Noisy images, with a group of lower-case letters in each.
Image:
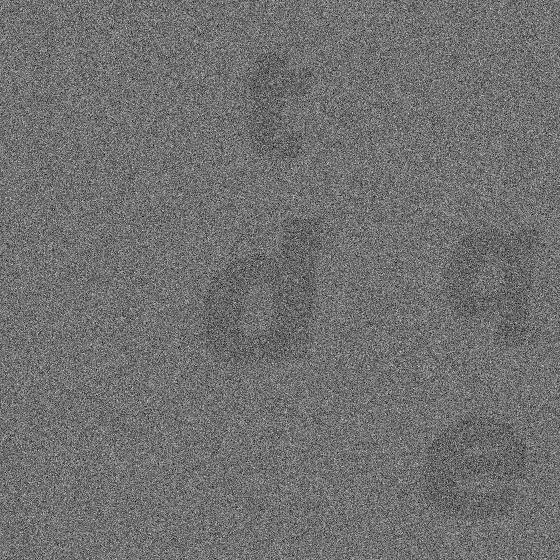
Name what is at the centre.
d
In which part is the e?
bottom right
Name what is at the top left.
nothing
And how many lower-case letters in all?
4
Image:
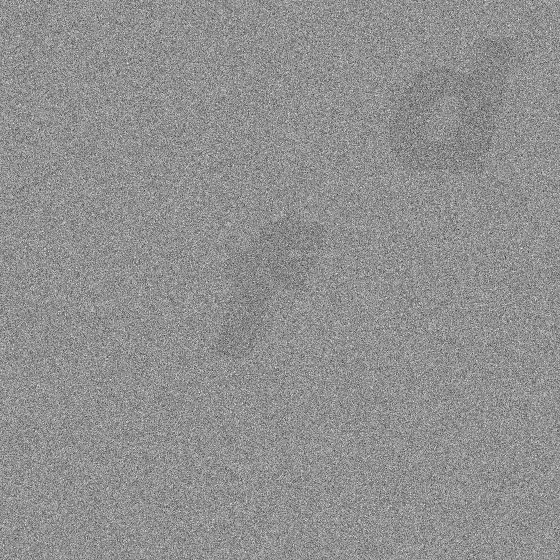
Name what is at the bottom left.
nothing
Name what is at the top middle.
nothing
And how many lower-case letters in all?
2
